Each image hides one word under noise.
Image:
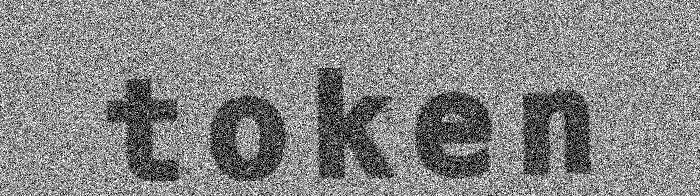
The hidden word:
token
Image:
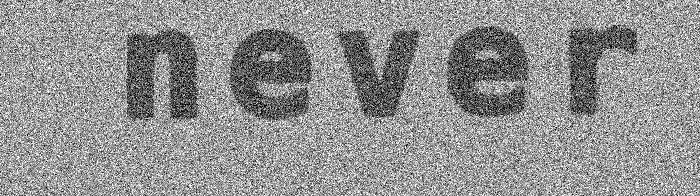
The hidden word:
never
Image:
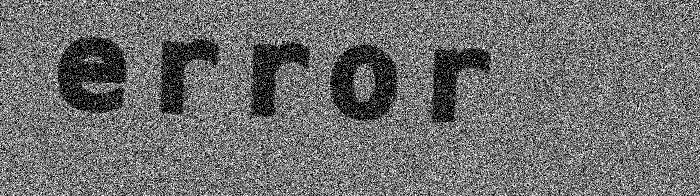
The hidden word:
error
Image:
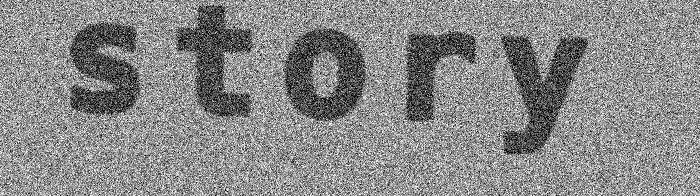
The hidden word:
story
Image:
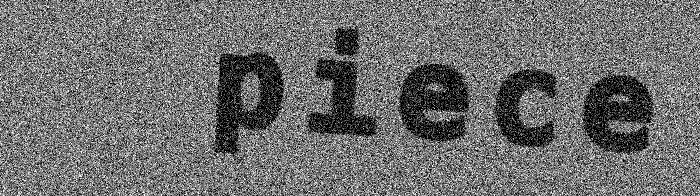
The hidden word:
piece
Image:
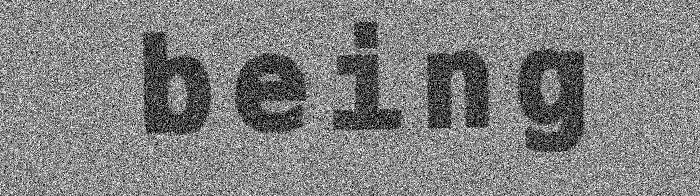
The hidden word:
being
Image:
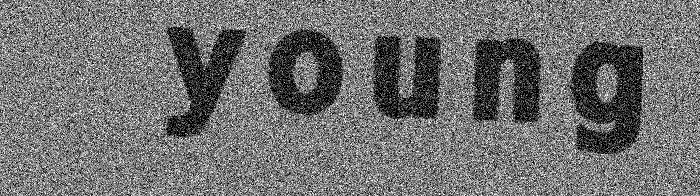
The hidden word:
young
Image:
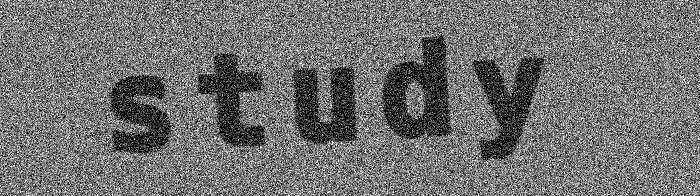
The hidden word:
study
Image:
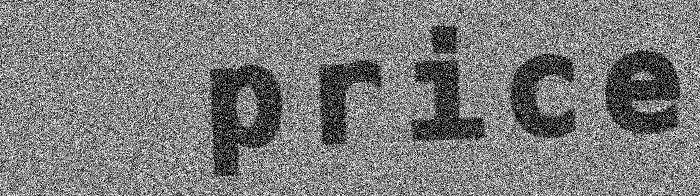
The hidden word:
price
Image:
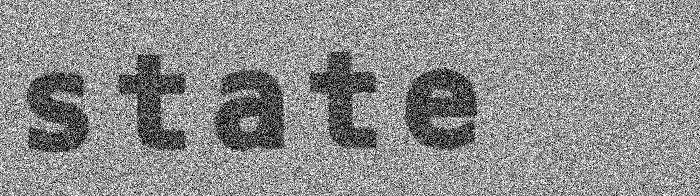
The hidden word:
state
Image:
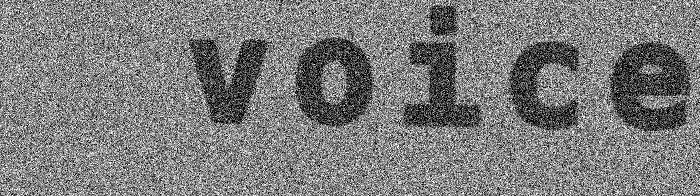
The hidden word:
voice
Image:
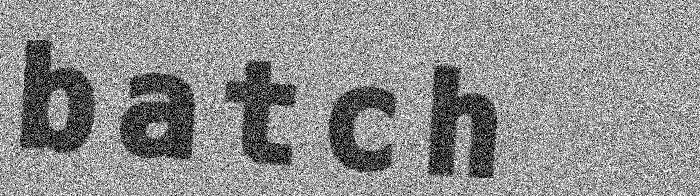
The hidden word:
batch
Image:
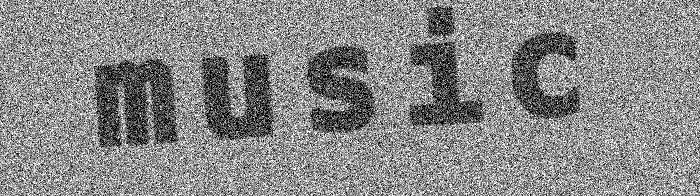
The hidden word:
music
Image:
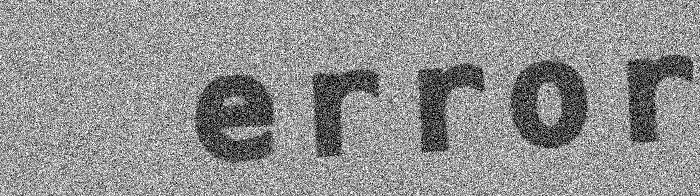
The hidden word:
error
